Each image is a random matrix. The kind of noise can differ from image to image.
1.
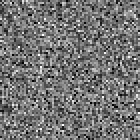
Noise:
independent entries
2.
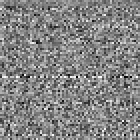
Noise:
rows of uneven size
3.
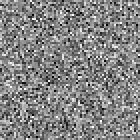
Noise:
independent entries
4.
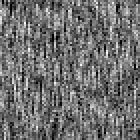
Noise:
streaked along the columns
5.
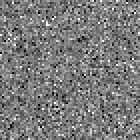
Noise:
heavy tails
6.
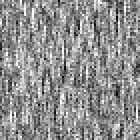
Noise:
streaked along the columns
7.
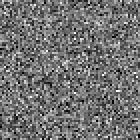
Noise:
independent entries
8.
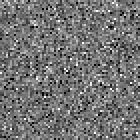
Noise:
heavy tails
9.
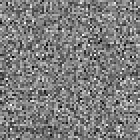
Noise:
low rank plus noise
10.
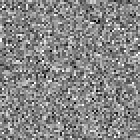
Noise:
independent entries
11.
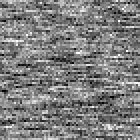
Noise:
streaked along the rows
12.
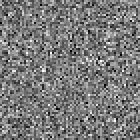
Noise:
low rank plus noise
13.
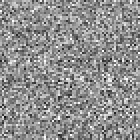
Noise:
low rank plus noise
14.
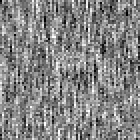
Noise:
streaked along the columns
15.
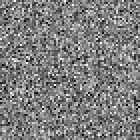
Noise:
independent entries
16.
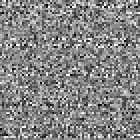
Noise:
rows of uneven size
